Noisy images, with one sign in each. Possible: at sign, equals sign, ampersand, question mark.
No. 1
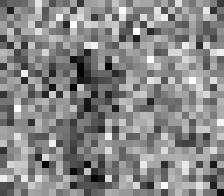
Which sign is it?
question mark
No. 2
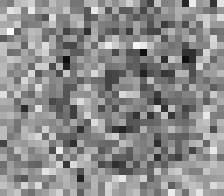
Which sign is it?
at sign
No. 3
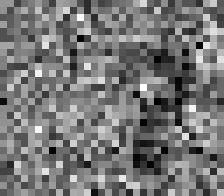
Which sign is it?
question mark
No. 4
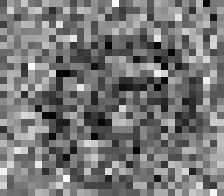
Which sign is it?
at sign
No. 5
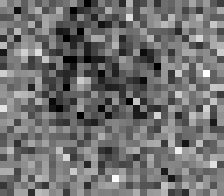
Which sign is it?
ampersand
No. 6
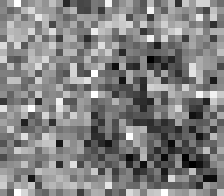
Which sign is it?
ampersand
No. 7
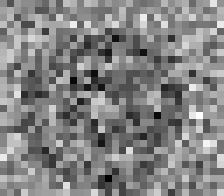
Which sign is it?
at sign
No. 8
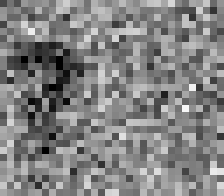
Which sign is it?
question mark
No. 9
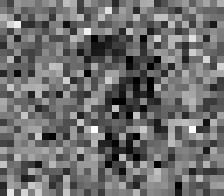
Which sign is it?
question mark
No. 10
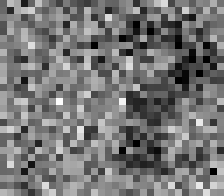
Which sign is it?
question mark
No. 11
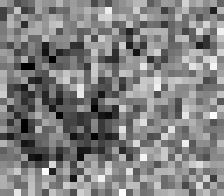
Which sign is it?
ampersand
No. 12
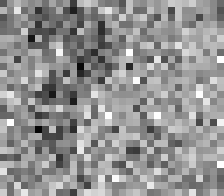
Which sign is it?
question mark
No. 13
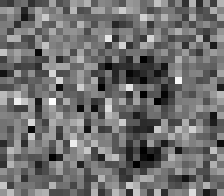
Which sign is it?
question mark
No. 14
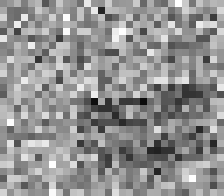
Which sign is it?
equals sign
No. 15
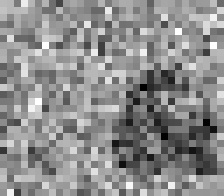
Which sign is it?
ampersand
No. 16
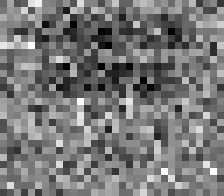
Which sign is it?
equals sign
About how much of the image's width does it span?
two thirds
